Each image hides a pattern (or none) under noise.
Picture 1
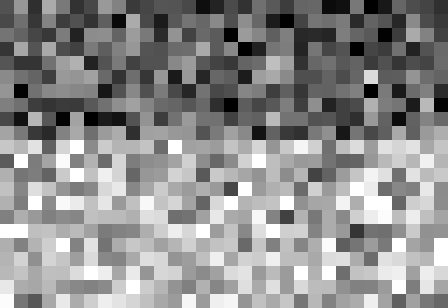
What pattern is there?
a sharp edge
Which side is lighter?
bottom
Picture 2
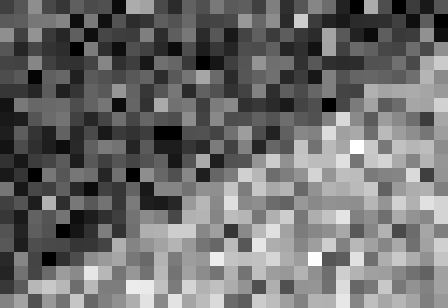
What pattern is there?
a sharp edge
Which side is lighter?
bottom right
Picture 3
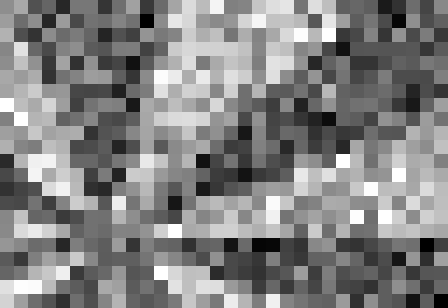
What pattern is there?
spokes from one point
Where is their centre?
bottom left
